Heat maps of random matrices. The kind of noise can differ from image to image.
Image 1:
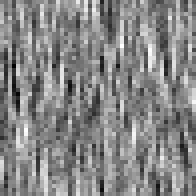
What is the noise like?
streaked along the columns
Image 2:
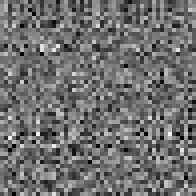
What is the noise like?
low rank plus noise
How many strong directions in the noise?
two
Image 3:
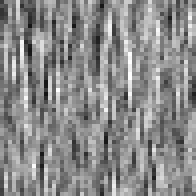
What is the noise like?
streaked along the columns
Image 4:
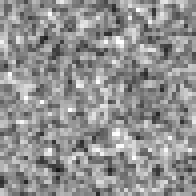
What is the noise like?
blotchy
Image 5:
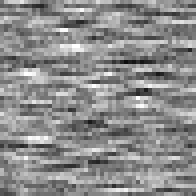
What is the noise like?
streaked along the rows
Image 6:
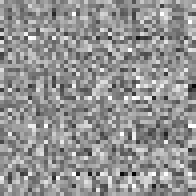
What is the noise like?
low rank plus noise
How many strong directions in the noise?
three or four
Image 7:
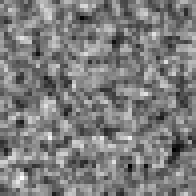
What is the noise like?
blotchy
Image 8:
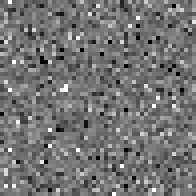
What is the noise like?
heavy tails
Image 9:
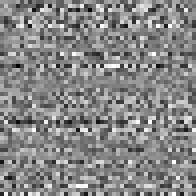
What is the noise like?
rows of uneven size
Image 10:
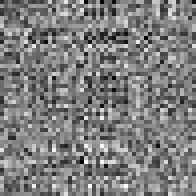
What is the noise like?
low rank plus noise
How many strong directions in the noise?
two
